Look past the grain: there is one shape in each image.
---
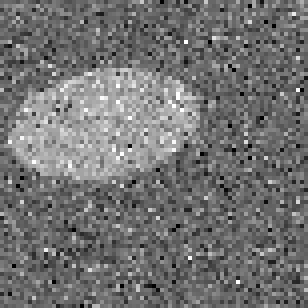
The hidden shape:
ellipse
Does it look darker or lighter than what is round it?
lighter
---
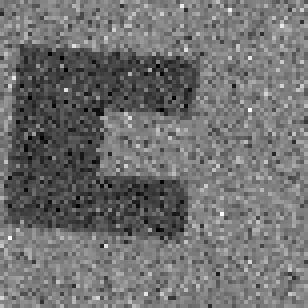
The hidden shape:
square with a notch
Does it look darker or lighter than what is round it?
darker
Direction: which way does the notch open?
right
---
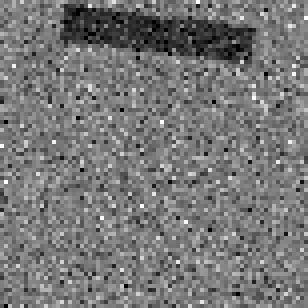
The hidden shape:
bar
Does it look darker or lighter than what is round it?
darker
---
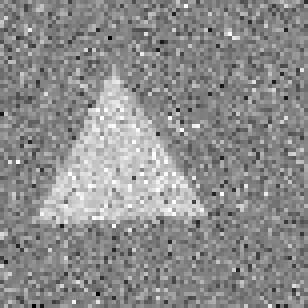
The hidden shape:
triangle
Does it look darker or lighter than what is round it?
lighter
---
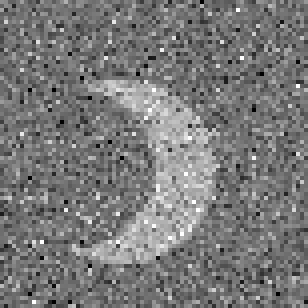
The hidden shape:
crescent
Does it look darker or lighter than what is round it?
lighter
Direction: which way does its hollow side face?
left
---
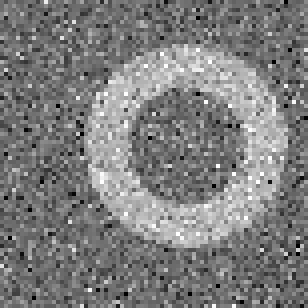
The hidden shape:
ring
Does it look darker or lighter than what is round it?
lighter
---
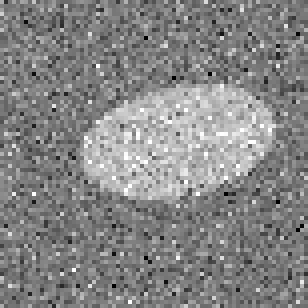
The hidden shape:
ellipse
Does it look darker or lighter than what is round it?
lighter
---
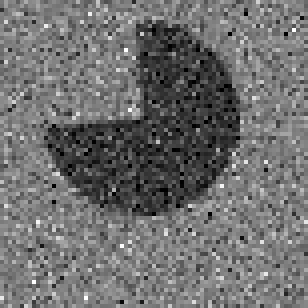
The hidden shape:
disc with a wedge cut out
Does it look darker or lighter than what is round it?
darker
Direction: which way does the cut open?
up and left
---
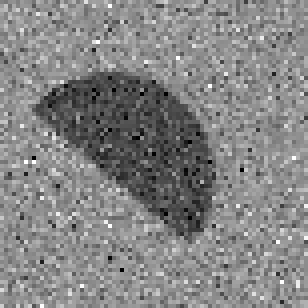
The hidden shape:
half disc
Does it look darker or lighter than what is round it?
darker
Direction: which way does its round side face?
up and right
